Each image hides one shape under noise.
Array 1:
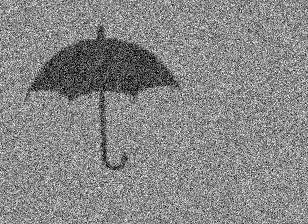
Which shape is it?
umbrella
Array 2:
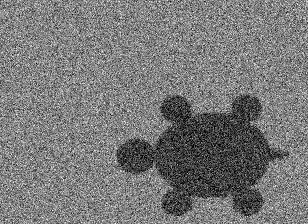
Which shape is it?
turtle
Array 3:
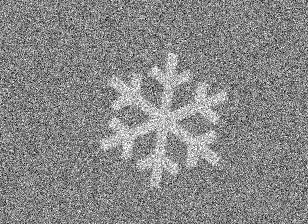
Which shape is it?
snowflake
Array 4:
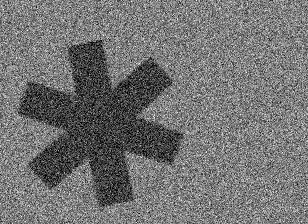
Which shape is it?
asterisk
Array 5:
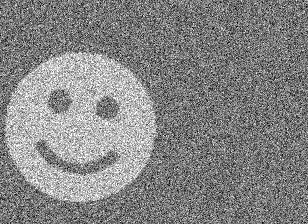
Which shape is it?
smiling face
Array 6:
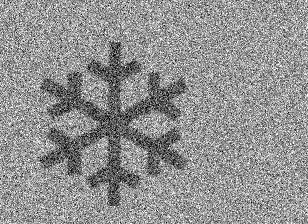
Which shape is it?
snowflake
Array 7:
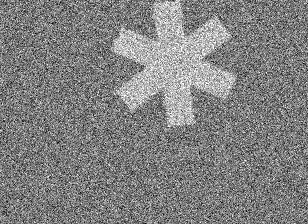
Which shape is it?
asterisk
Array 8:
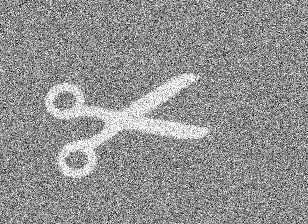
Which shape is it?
pair of scissors
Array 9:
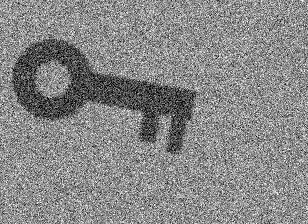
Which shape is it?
key
